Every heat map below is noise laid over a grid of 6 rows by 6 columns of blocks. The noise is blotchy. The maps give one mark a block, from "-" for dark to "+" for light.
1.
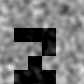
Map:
+ + + + + +
+ + + + + +
+ - - - + +
+ + + - + +
+ + - + + +
+ - - - + +
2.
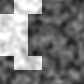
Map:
- + + - - -
+ + - - - -
+ + - - - -
+ + - - - -
- + + - - -
- - - - - -
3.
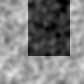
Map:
+ + - - - +
+ + - - - +
+ + - - - +
+ + - - - +
+ + + + + +
+ + + + + +
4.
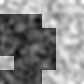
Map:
+ + + + + +
- - - + + +
- - - - + +
- - - - + +
+ - - - + +
- - - + + +
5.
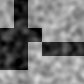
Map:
+ - + + + +
+ - + + + +
- - - + + +
- - + - - -
- - + + + +
+ + + + + +
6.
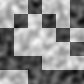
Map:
+ + - + + -
+ - + - + -
- + + + - +
- + + + + -
- - - + + +
+ + - - - -
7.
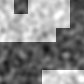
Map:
+ - + + + -
+ + + + + -
+ + + + - -
- - - - - -
- - - - - -
- - - + + +
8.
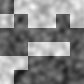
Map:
- + + + + +
+ - + + - +
- - - - - -
- - + + + -
+ + - - - -
+ - - - - -
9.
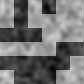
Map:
+ - + - + +
+ - + + + +
- - - + + +
+ + + + - -
- - - - - +
+ - - - + +
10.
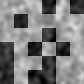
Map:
+ + + - + -
+ - + + + +
+ + + - + +
- + - + - +
- + + - + +
- + - - + +
